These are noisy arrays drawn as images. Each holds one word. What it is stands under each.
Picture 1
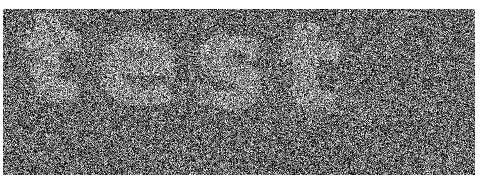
test
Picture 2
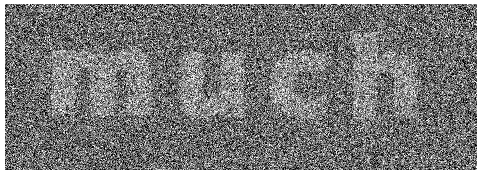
much
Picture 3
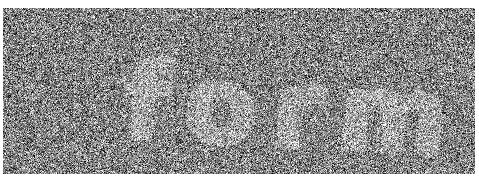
form
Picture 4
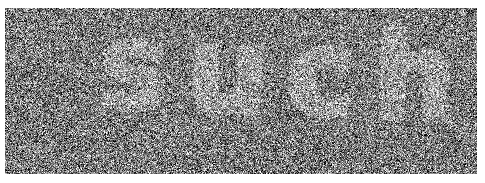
such
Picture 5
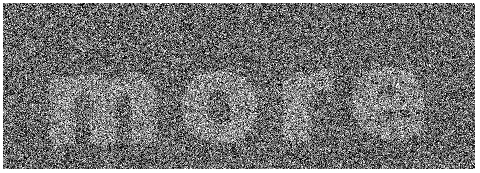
more
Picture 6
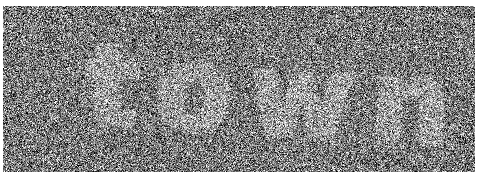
town
